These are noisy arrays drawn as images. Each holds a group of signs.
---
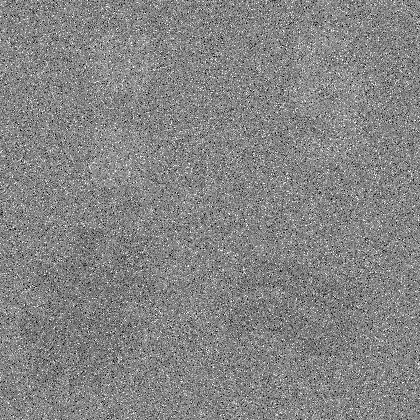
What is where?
top left: light colon; top right: light section sign; bottom left: dark hash sign; bottom right: dark approximately sign
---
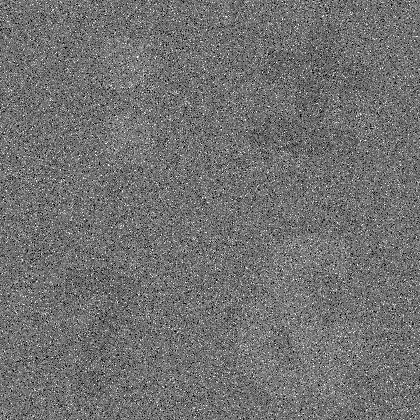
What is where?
top left: light colon; top right: dark plus-minus sign; bottom left: dark question mark; bottom right: light ampersand
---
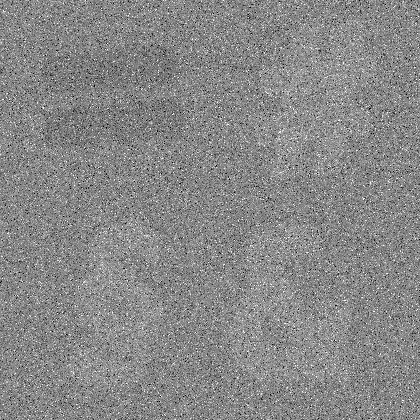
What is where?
top left: dark equals sign; top right: light hash sign; bottom left: light section sign; bottom right: light ampersand
